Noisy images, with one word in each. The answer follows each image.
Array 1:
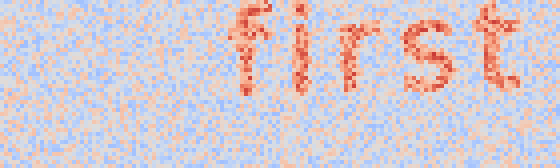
first
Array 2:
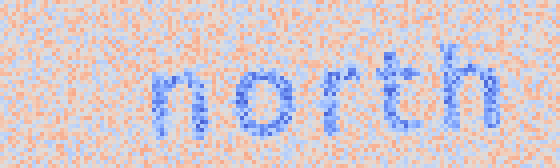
north
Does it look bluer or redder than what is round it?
bluer
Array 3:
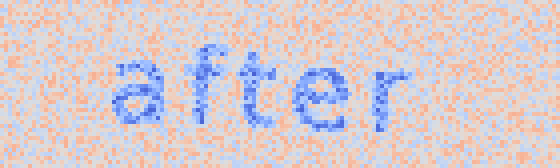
after
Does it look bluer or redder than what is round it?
bluer
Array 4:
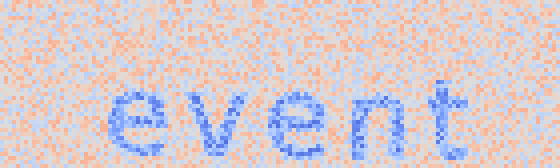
event
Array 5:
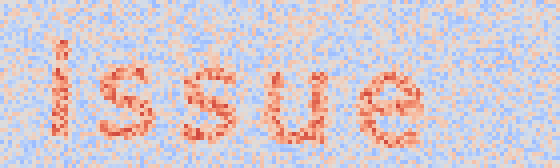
issue
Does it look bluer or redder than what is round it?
redder
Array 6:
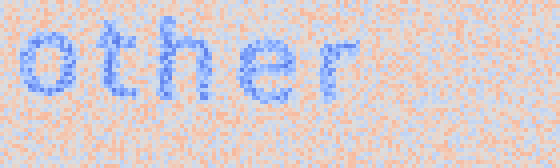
other
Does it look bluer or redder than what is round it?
bluer
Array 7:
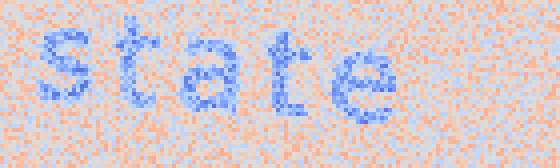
state
